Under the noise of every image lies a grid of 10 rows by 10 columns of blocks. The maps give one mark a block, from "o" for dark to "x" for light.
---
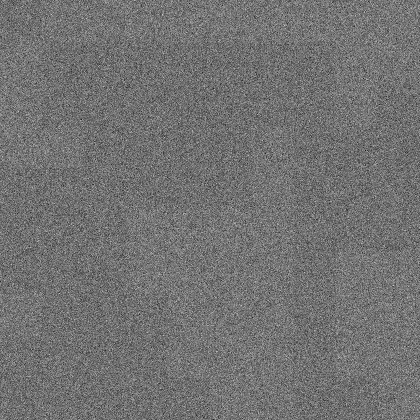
o x x x x x x x x x
x o o o o o o o x x
x o o o o o o o x o
x x o o o o x o o o
o o o o o o x o o o
o o o x x x x o o o
o o o x x x x o x x
x o o o x x x o x x
o o o o x x x o x x
o o o o o x x o o x
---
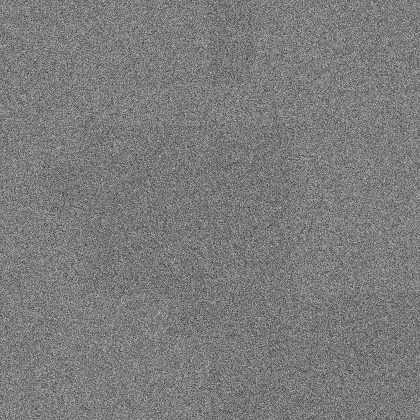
x x x x x o x x x x
x x x x x o x x x x
x x x x x x x x x x
x x o o o o o x x x
x o o o o o o x x x
x x o o o o o x x x
x x o o o o o x x x
x x x x o o o o o o
x x x x x o o o o o
x x x x x o o o o o
